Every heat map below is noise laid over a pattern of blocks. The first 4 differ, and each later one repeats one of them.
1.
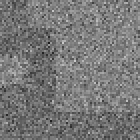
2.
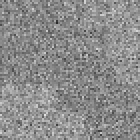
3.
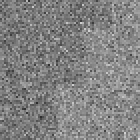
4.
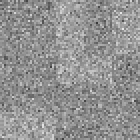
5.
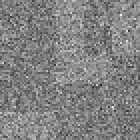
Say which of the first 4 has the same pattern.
4
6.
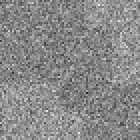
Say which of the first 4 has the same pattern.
2
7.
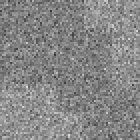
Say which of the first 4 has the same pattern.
2
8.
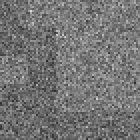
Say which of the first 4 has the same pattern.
1
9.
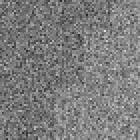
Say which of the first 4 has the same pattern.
3
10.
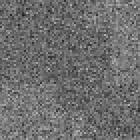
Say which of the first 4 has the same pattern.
2
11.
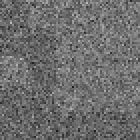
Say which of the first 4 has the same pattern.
1
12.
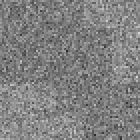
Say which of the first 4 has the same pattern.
2
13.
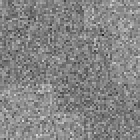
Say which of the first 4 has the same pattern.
2
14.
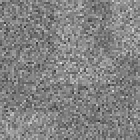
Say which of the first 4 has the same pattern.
4
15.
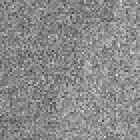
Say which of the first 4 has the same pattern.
3
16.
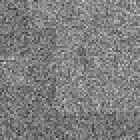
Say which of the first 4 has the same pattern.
1
